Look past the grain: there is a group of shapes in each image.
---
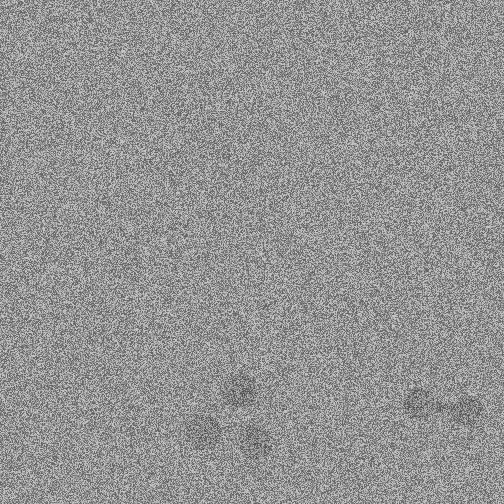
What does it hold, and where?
bottom middle: three dots; bottom right: dumbbell
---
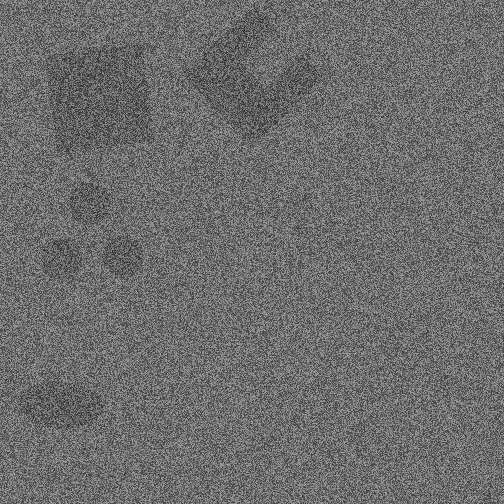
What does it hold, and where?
top left: square; top middle: square with a notch; middle left: three dots; bottom left: ellipse
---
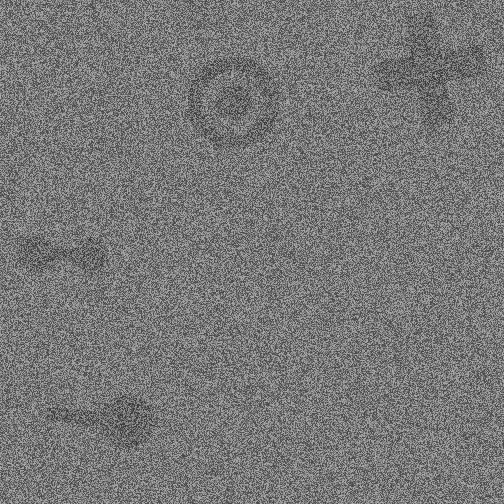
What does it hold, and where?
top middle: bullseye; top right: cross; middle left: dumbbell; bottom left: lollipop
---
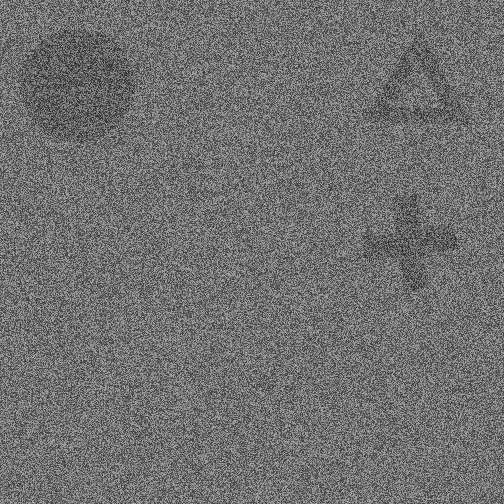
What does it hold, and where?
top left: disc; top right: triangle frame; middle right: cross
